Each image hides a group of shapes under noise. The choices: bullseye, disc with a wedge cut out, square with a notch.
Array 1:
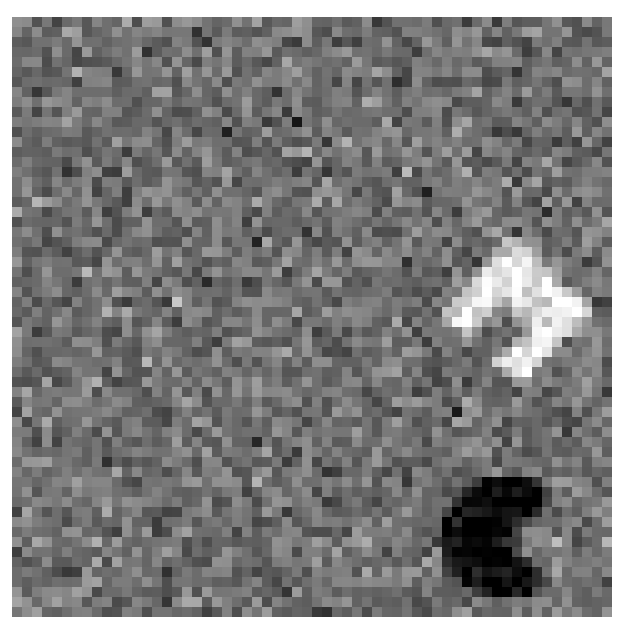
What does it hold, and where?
middle right: light square with a notch; bottom right: dark disc with a wedge cut out
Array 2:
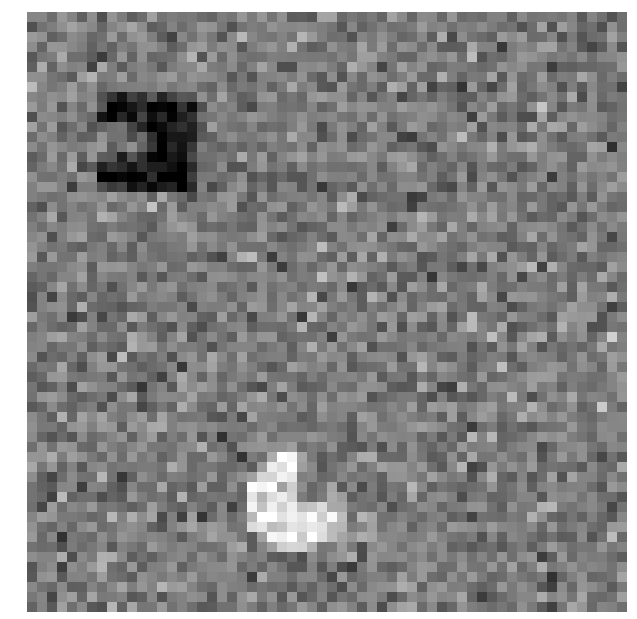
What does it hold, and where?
top left: dark square with a notch; bottom middle: light disc with a wedge cut out
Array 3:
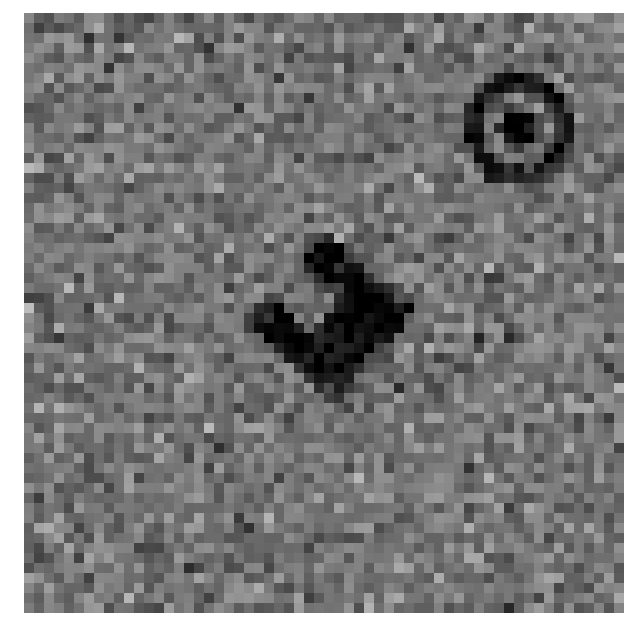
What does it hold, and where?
top right: dark bullseye; centre: dark square with a notch
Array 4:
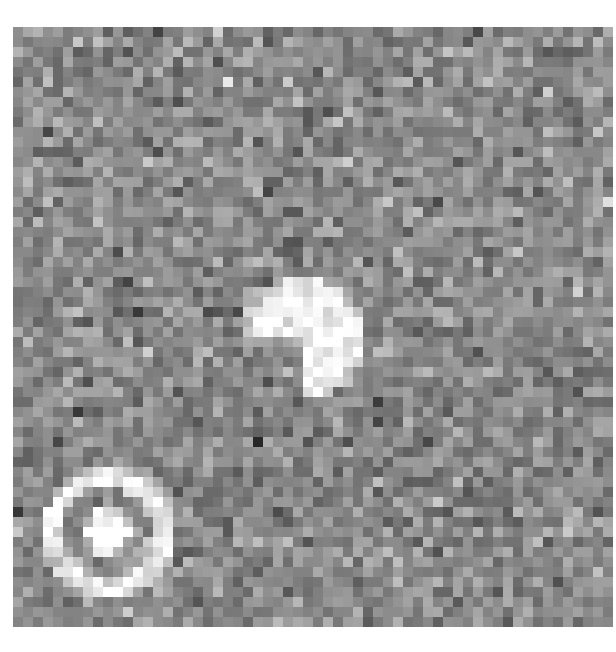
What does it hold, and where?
centre: light disc with a wedge cut out; bottom left: light bullseye
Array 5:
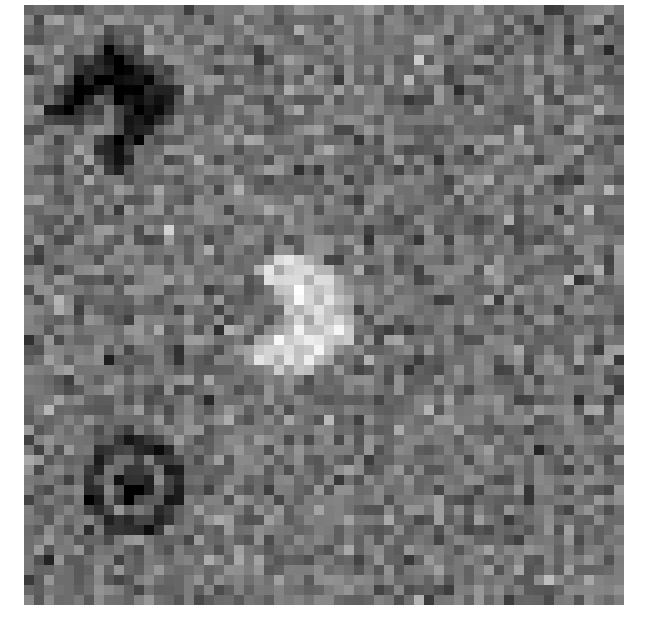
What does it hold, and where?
top left: dark square with a notch; centre: light disc with a wedge cut out; bottom left: dark bullseye
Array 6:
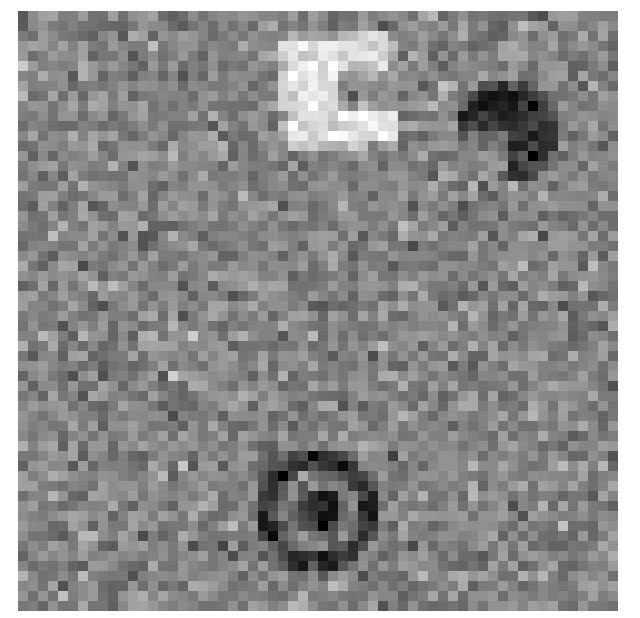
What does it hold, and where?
top middle: light square with a notch; top right: dark disc with a wedge cut out; bottom middle: dark bullseye
